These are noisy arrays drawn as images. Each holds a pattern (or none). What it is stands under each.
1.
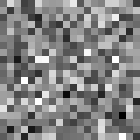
only noise
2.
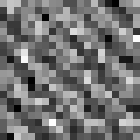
diagonal stripes
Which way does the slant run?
top left to bottom right
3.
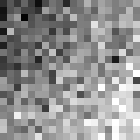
a smooth slope
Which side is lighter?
bottom right
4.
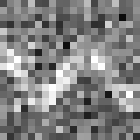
a wavy band
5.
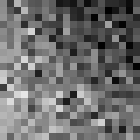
a smooth slope
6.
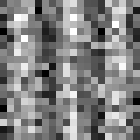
vertical stripes
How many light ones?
3
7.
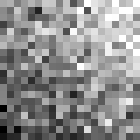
a smooth slope
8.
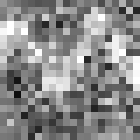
a wavy band
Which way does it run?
left to right
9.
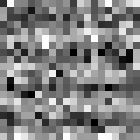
horizontal stripes
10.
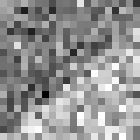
a sharp edge
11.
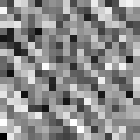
diagonal stripes
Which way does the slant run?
top left to bottom right
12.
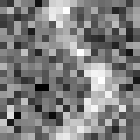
a wavy band
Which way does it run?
top to bottom
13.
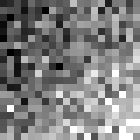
a smooth slope
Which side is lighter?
bottom right
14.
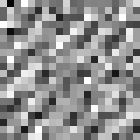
diagonal stripes
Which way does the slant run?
bottom left to top right
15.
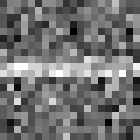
one horizontal stripe
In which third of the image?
middle
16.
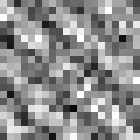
diagonal stripes
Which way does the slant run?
top left to bottom right
